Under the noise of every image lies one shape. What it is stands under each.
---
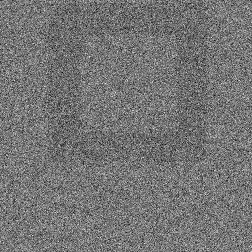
square frame
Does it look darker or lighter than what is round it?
darker
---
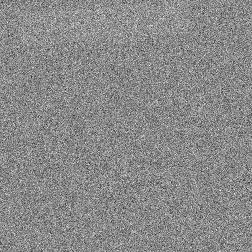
bar
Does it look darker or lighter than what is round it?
lighter
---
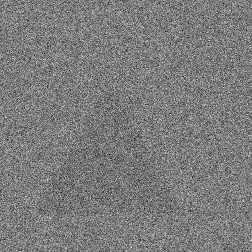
triangle
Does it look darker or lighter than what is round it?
darker
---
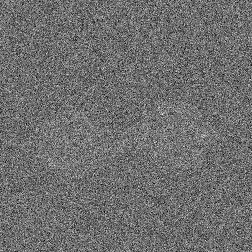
dumbbell
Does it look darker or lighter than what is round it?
lighter
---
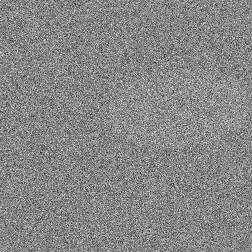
ellipse
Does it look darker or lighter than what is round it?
lighter
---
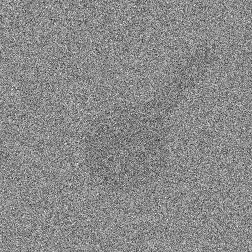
lollipop
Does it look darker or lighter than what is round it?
darker
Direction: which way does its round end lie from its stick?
down and left
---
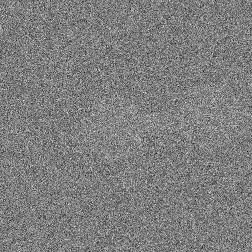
dumbbell
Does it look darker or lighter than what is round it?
lighter
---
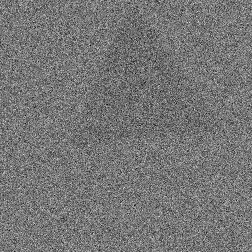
triangle
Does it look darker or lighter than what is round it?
darker
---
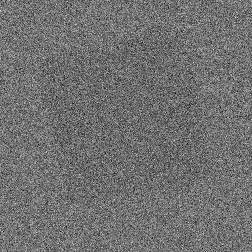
square
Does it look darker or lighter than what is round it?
darker
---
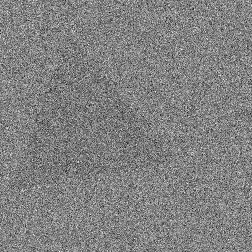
triangle
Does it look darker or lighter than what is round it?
darker
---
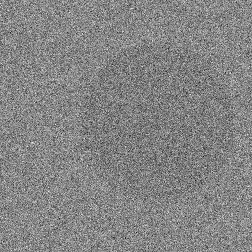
disc
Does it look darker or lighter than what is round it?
darker
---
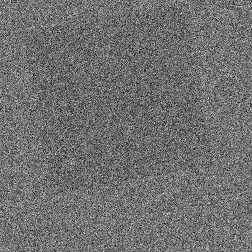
square
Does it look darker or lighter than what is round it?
darker
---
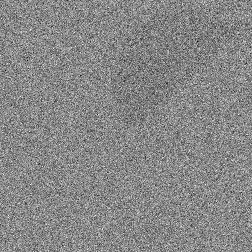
half disc
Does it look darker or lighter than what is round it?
darker
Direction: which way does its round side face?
up and left
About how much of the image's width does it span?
half
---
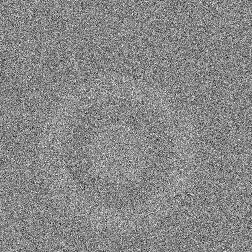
bullseye
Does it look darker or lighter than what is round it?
lighter
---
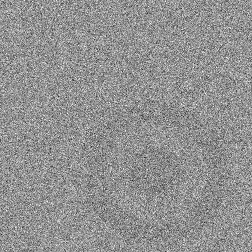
bullseye
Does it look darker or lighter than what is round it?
darker
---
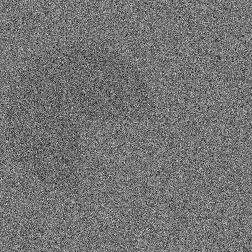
disc with a wedge cut out
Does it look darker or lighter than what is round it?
darker
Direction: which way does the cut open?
down and right
